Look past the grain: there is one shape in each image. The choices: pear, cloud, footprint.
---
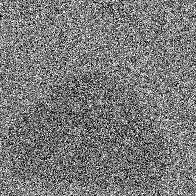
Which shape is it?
cloud
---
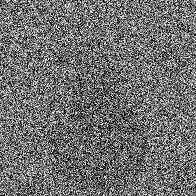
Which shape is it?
pear
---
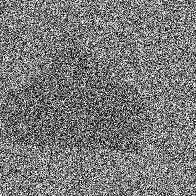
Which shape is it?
cloud
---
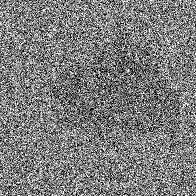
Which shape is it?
cloud
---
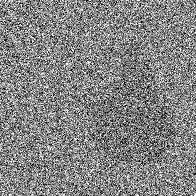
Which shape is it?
pear
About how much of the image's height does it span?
two thirds
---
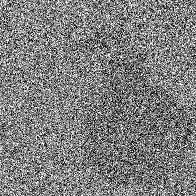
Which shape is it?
pear
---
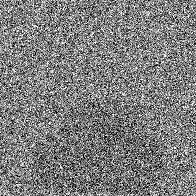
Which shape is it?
cloud
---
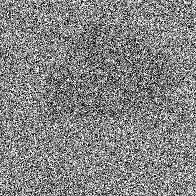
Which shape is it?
cloud
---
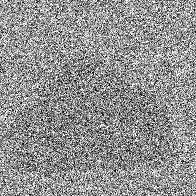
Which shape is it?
cloud
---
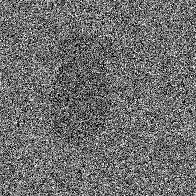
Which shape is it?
footprint
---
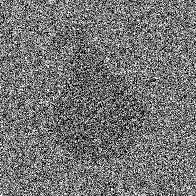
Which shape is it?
pear
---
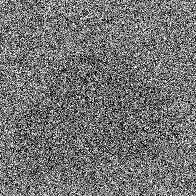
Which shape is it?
cloud
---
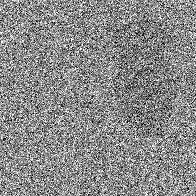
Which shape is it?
footprint
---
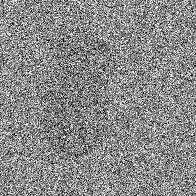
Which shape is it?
footprint
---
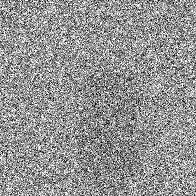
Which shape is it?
footprint
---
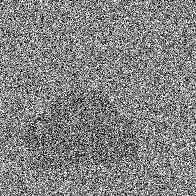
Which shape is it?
cloud
